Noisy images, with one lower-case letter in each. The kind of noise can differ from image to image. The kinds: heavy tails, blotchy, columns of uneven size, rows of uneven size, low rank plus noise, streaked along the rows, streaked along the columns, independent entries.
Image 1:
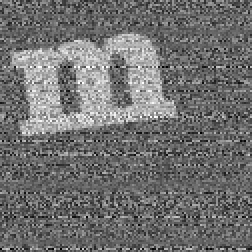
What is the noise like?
rows of uneven size
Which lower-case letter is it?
m
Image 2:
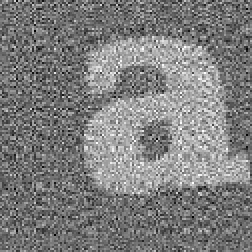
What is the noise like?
low rank plus noise
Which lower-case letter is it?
a
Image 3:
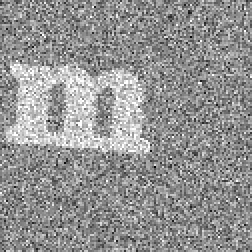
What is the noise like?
independent entries
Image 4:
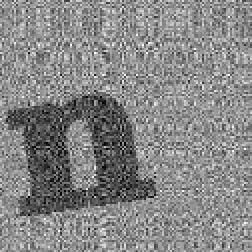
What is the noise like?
low rank plus noise
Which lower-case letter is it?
n
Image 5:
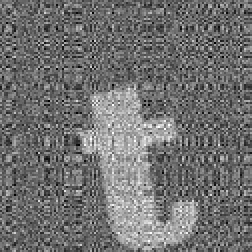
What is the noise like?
low rank plus noise
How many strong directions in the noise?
one
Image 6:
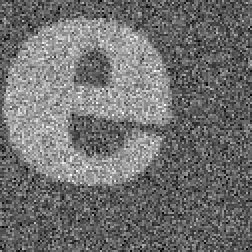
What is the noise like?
independent entries
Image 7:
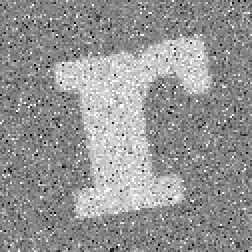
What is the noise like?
heavy tails
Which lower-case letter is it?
r
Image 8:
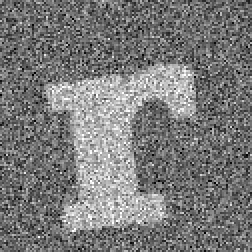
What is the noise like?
independent entries
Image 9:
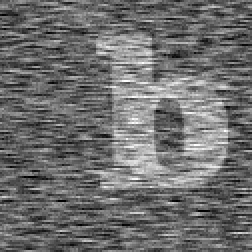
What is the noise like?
streaked along the rows
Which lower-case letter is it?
b
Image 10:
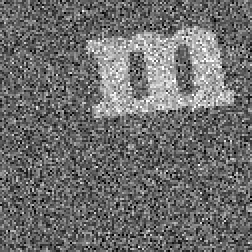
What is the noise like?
independent entries
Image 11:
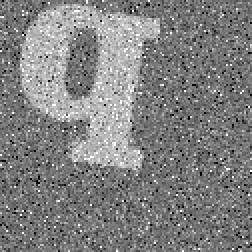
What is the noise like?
heavy tails
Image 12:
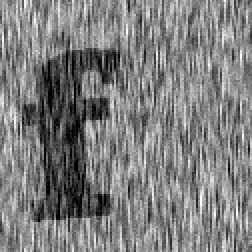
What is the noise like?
streaked along the columns
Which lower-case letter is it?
f
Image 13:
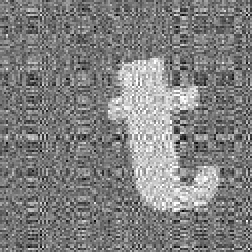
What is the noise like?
low rank plus noise
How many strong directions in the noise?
one
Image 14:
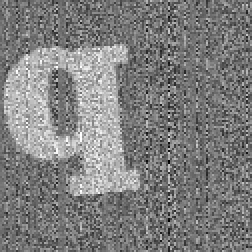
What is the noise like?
columns of uneven size
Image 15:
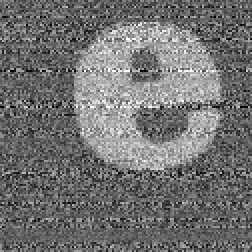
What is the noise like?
rows of uneven size
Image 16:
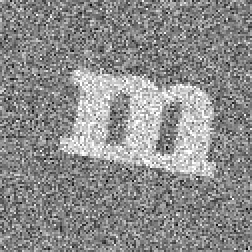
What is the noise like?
independent entries
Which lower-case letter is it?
m
